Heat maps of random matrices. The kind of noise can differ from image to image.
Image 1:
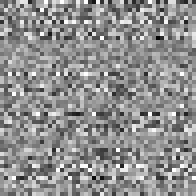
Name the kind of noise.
rows of uneven size
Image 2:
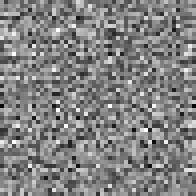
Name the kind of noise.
low rank plus noise
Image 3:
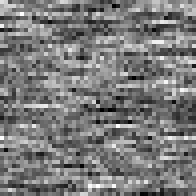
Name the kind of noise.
streaked along the rows
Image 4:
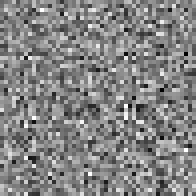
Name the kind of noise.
low rank plus noise
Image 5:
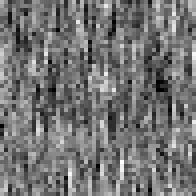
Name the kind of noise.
streaked along the columns
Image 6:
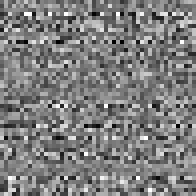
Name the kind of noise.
rows of uneven size
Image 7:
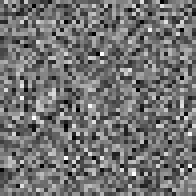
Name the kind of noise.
low rank plus noise
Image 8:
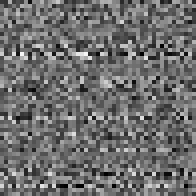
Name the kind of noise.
rows of uneven size
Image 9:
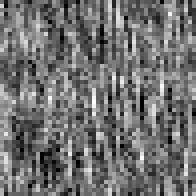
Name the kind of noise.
streaked along the columns
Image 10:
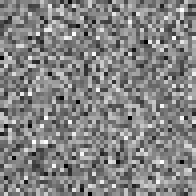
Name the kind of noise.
independent entries
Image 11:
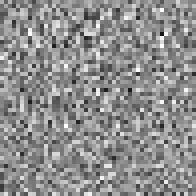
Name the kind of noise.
low rank plus noise
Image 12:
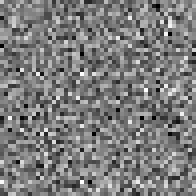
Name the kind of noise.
low rank plus noise
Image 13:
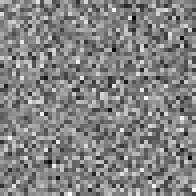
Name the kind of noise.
independent entries
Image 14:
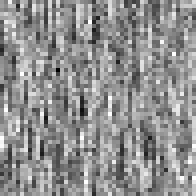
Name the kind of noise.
streaked along the columns
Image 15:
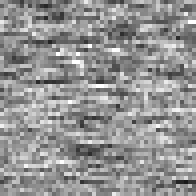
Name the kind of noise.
streaked along the rows
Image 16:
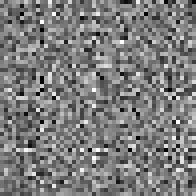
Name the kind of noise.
low rank plus noise
